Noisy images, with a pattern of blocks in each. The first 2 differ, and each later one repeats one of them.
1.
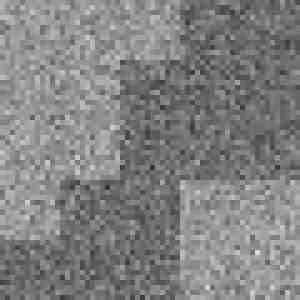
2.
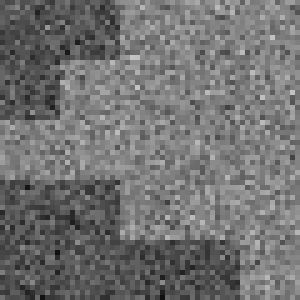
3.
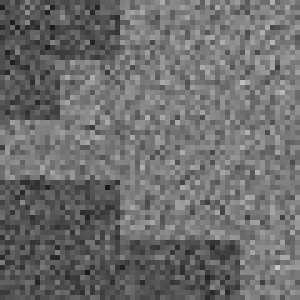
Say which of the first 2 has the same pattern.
2
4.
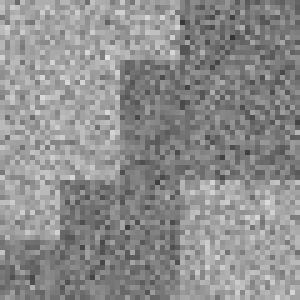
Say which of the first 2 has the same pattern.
1
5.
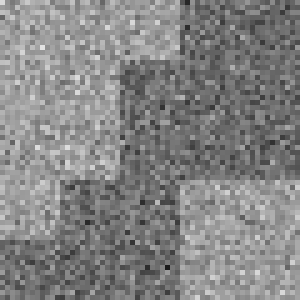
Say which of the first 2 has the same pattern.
1
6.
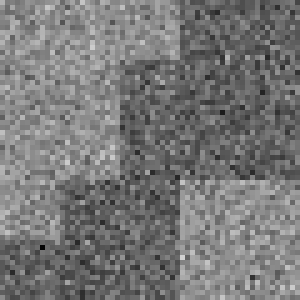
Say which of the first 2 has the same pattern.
1
